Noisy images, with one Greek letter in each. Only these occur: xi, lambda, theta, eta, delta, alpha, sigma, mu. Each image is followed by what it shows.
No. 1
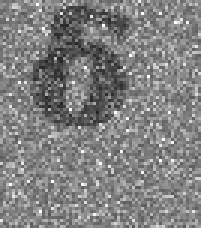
dark delta
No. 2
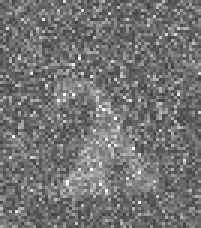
light lambda
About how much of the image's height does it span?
half
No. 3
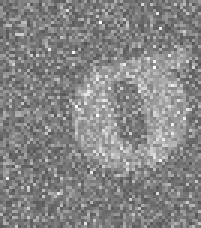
light sigma
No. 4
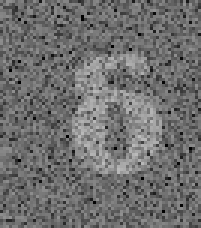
light delta
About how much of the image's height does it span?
half
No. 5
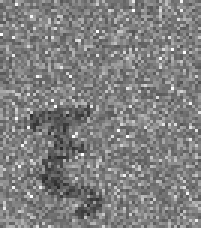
dark xi
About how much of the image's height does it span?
half
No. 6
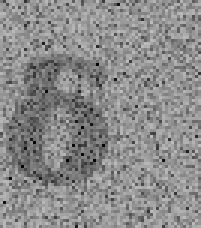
dark delta
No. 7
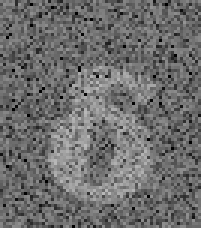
light delta
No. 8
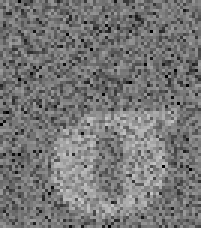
light sigma
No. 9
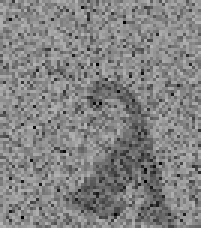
dark lambda
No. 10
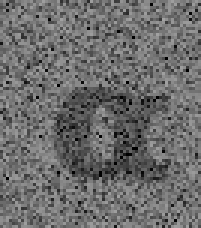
dark alpha
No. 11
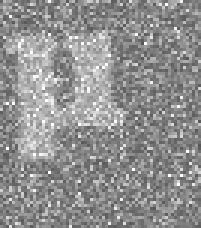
light mu
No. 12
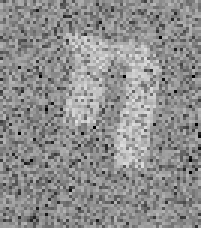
light eta
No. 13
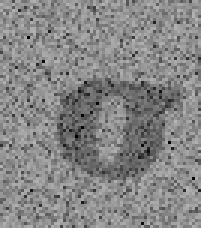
dark sigma
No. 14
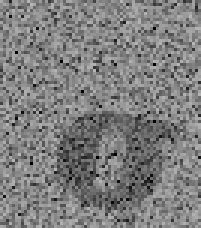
dark sigma
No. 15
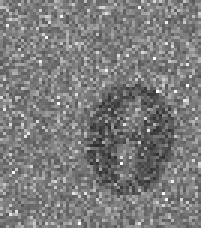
dark theta
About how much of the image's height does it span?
half
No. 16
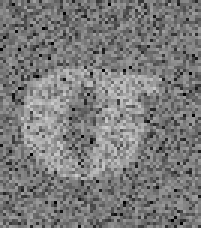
light sigma
